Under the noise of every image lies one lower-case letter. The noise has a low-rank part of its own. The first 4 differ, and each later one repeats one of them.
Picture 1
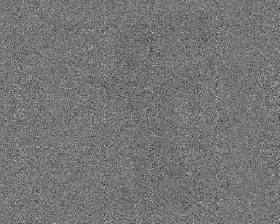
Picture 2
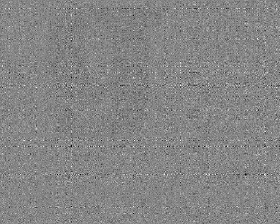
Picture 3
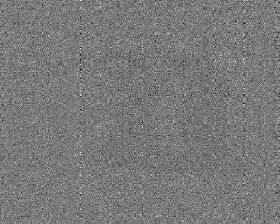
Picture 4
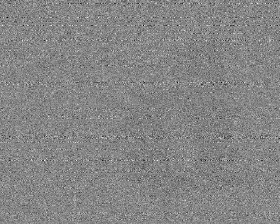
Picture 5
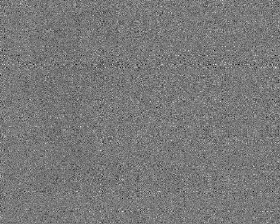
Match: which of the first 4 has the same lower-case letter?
1
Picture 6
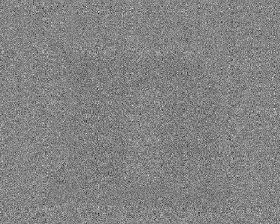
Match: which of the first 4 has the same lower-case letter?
3
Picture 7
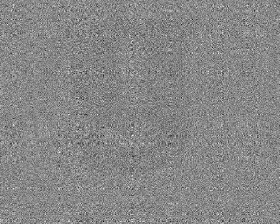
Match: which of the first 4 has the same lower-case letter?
2
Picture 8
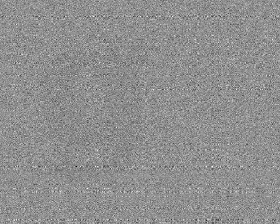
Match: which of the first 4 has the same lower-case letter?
2
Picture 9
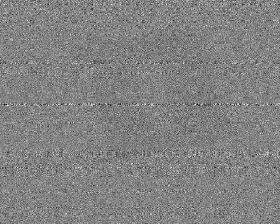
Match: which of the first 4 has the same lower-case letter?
3
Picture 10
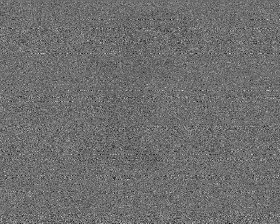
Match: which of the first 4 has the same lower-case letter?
1
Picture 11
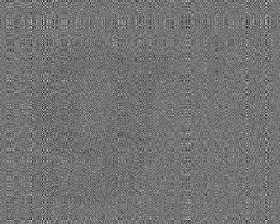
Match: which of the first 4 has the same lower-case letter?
2
